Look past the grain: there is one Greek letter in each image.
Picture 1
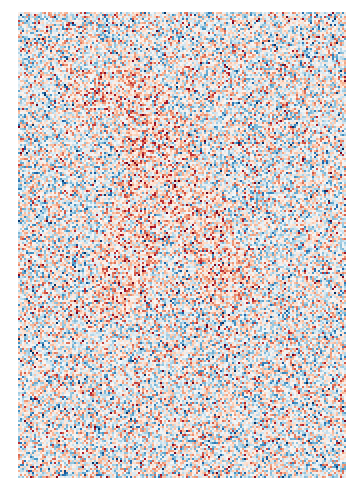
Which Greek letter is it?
lambda
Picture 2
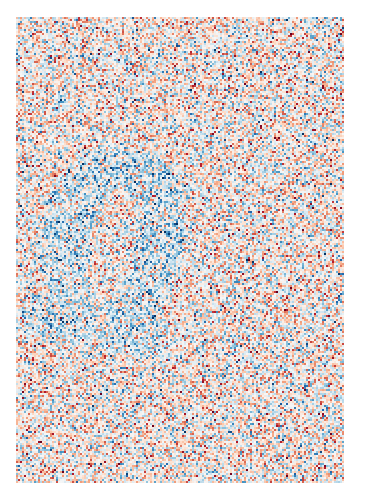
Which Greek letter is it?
omega
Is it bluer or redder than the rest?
bluer
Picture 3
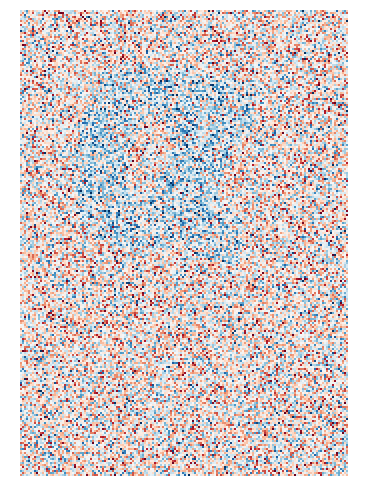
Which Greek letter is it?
alpha
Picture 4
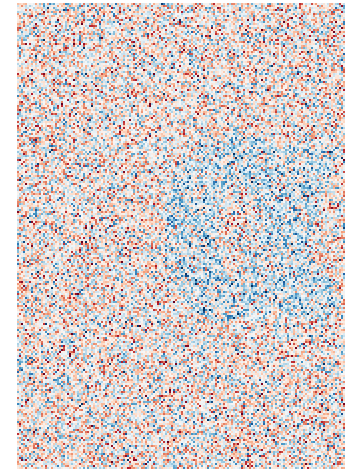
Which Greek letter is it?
alpha
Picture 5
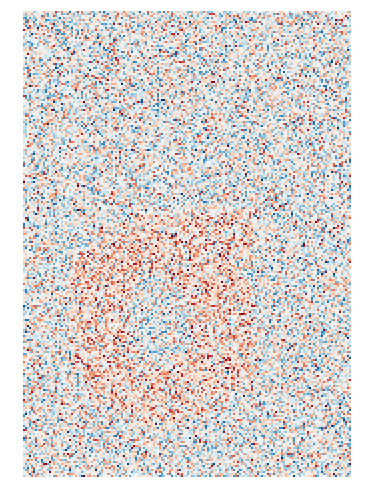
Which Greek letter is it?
sigma
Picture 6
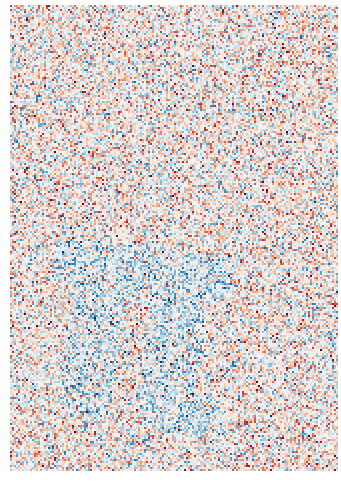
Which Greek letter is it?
pi
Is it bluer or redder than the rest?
bluer
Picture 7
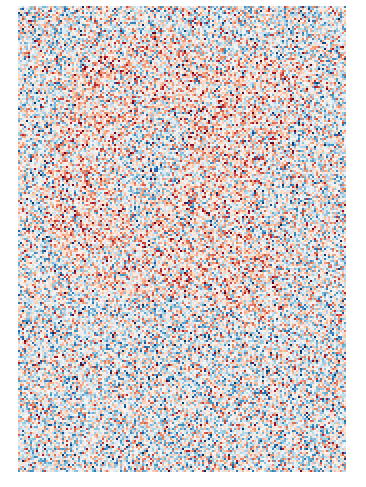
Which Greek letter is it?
alpha
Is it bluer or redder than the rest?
redder
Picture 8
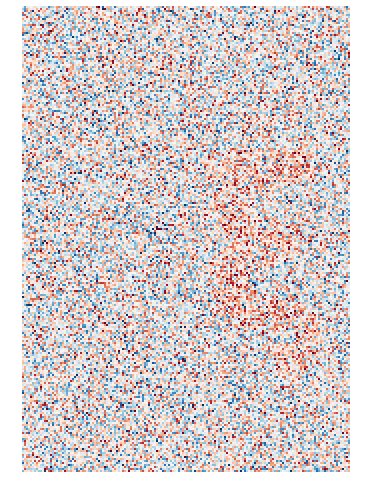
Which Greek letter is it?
xi
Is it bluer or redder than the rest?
redder
